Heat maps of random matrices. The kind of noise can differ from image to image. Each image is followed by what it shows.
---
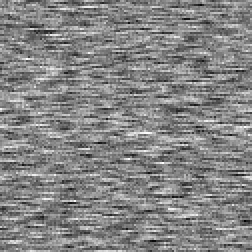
streaked along the rows
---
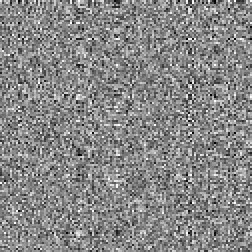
low rank plus noise
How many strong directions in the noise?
one
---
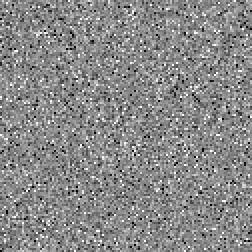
heavy tails
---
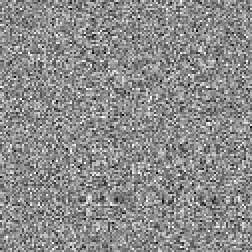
low rank plus noise
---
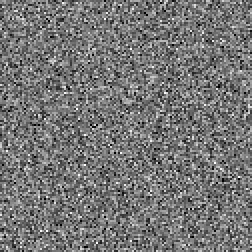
independent entries
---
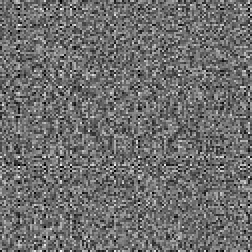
low rank plus noise
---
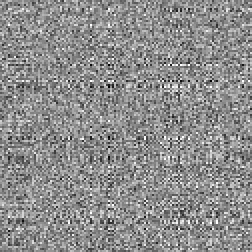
low rank plus noise
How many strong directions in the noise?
one
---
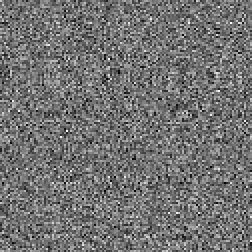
low rank plus noise
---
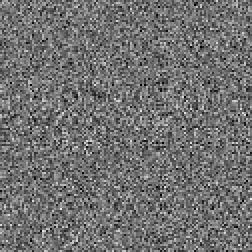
low rank plus noise
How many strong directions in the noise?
three or four
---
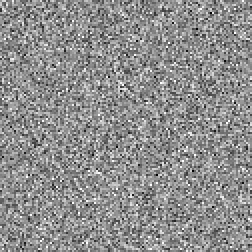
independent entries
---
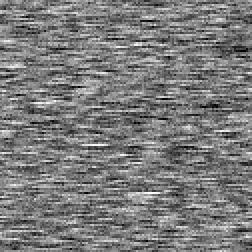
streaked along the rows
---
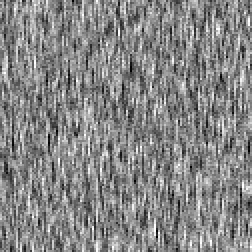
streaked along the columns
